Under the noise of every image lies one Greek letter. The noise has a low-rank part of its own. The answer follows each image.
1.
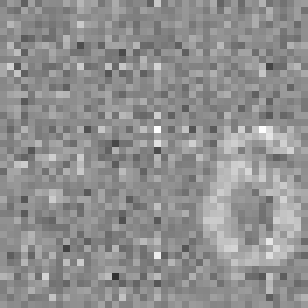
light delta
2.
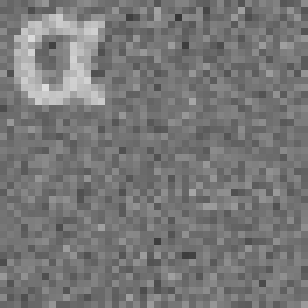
light alpha, top left
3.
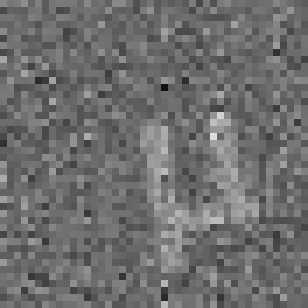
light mu
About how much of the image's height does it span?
half
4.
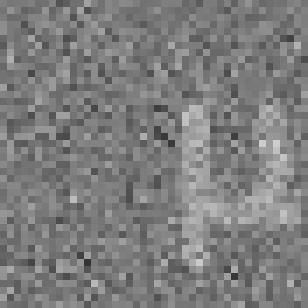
light mu
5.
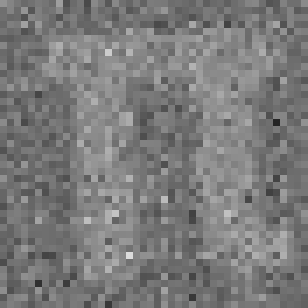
light pi
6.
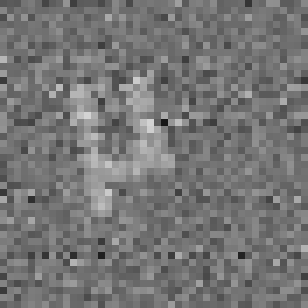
light mu
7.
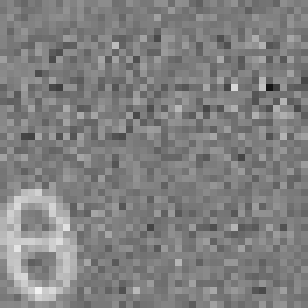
light theta, bottom left
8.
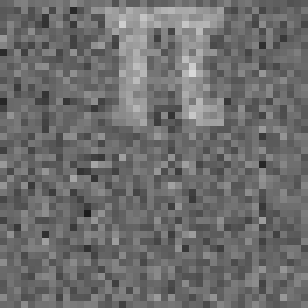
light pi, top middle
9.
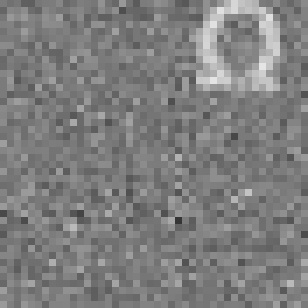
light omega, top right
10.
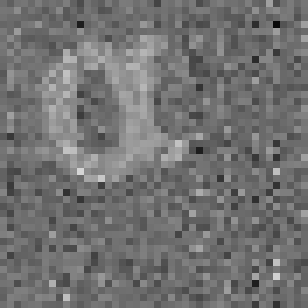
light alpha
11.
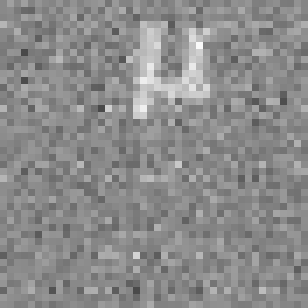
light mu, top middle
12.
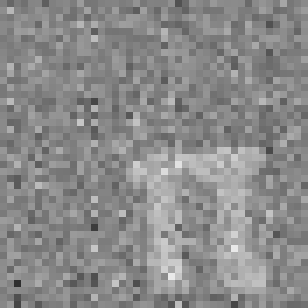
light pi
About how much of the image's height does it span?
half
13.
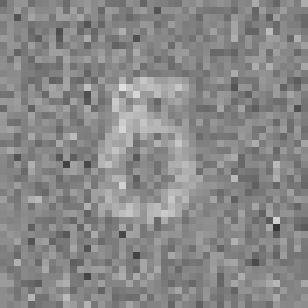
light delta
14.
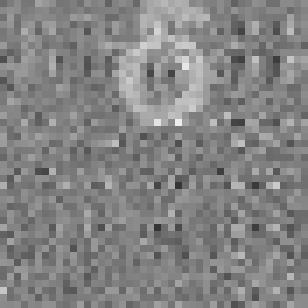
light delta, top middle
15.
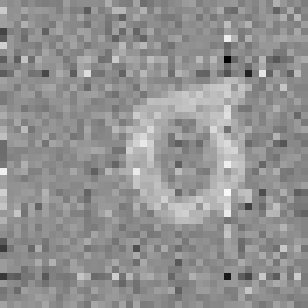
light sigma
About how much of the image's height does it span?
half
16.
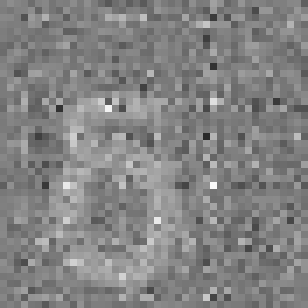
light delta
